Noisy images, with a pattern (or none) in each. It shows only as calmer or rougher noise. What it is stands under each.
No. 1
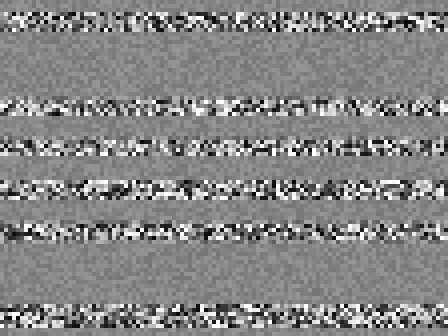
bands of rows
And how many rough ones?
6
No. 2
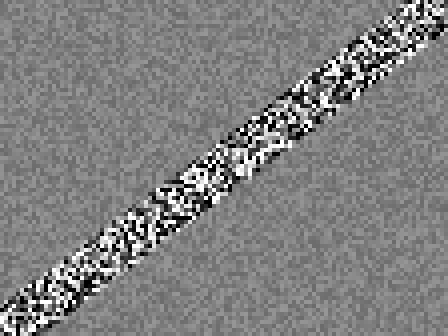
a diagonal band
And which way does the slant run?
bottom left to top right
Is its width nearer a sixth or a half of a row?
a sixth
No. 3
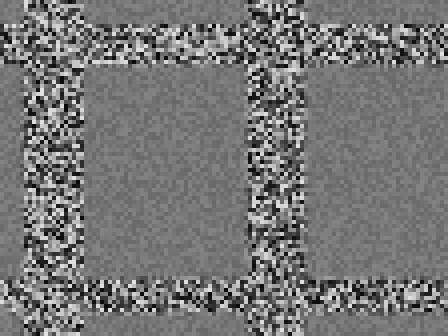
bands of rows crossing bands of columns
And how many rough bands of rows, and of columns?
2 and 2
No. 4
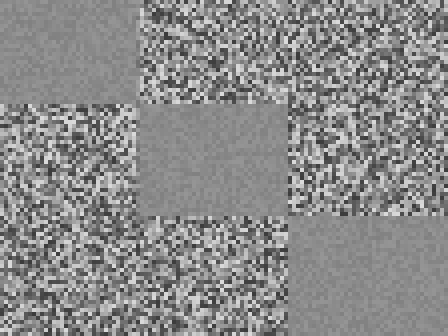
blocks along the diagonal
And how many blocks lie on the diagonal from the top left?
3
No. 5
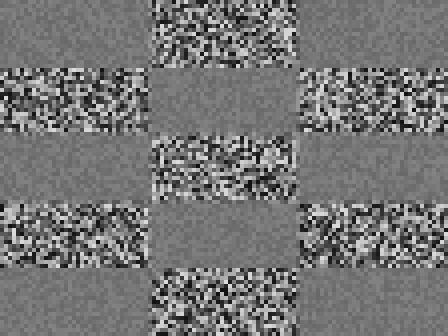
a checkerboard
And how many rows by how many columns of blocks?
5 by 3
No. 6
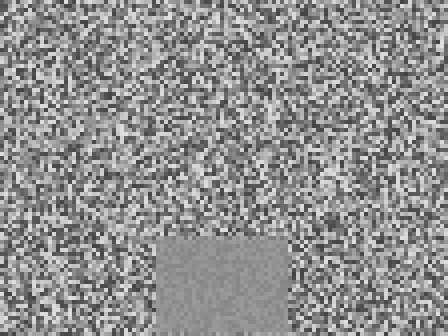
one block
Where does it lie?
bottom middle
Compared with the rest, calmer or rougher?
calmer
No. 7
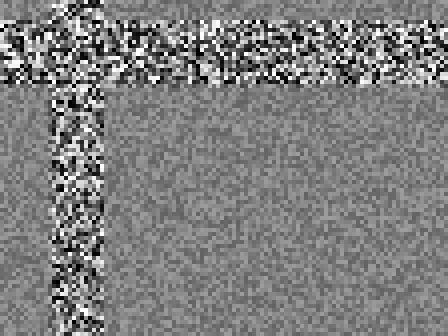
bands of rows crossing bands of columns
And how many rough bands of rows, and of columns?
1 and 1
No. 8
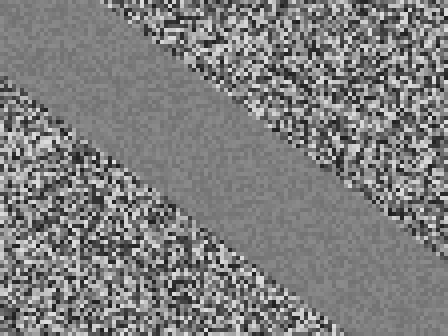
a diagonal band
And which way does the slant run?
top left to bottom right
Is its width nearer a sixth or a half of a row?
a half
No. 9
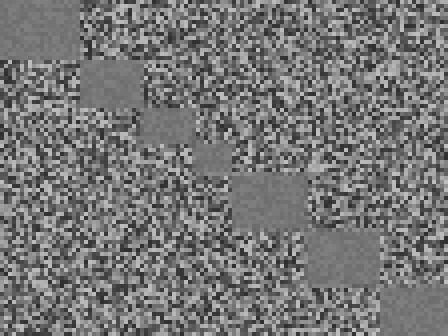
blocks along the diagonal
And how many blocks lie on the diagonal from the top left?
7
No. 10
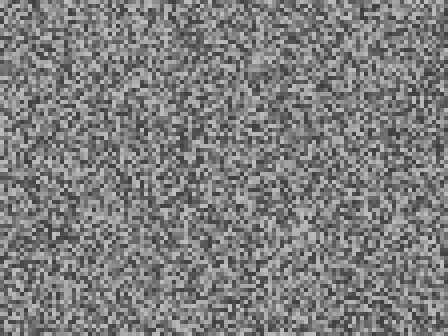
only noise
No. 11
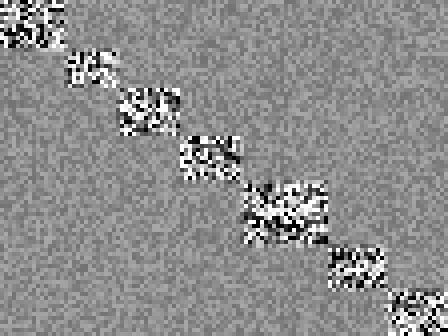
blocks along the diagonal
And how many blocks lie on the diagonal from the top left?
7
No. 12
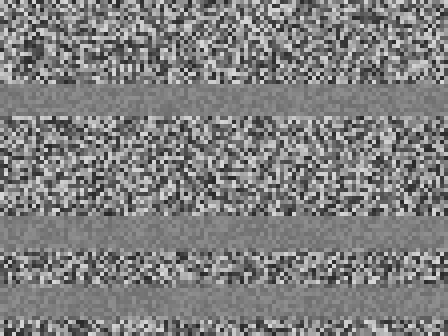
bands of rows
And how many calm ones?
3
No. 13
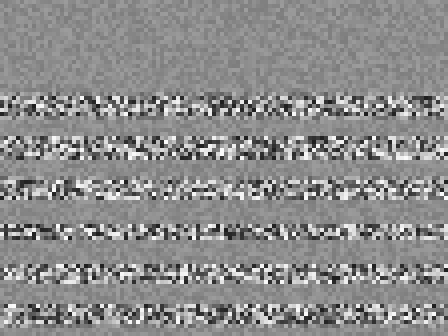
bands of rows
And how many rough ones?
6
